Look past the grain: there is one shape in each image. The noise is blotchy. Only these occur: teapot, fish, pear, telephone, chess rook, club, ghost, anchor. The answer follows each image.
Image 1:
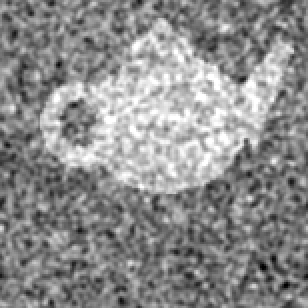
light teapot
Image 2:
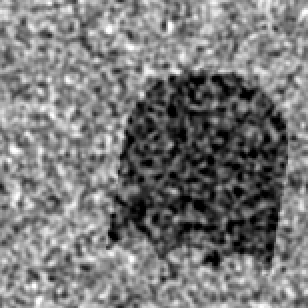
dark ghost
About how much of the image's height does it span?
two thirds
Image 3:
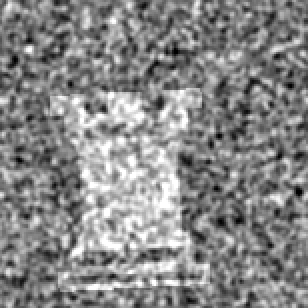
light chess rook
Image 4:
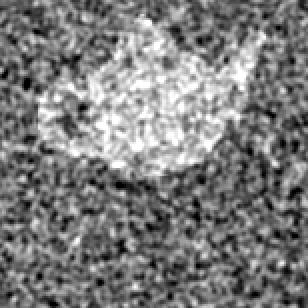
light teapot
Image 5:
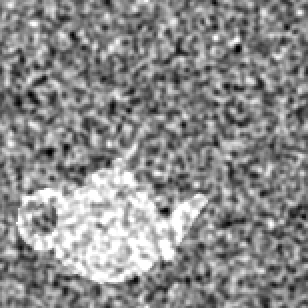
light teapot
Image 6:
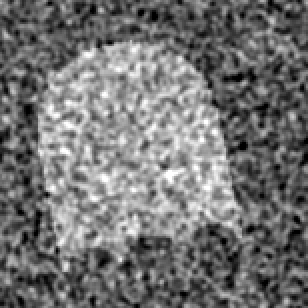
light ghost
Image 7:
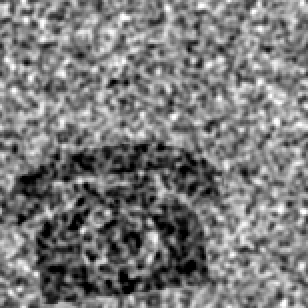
dark telephone
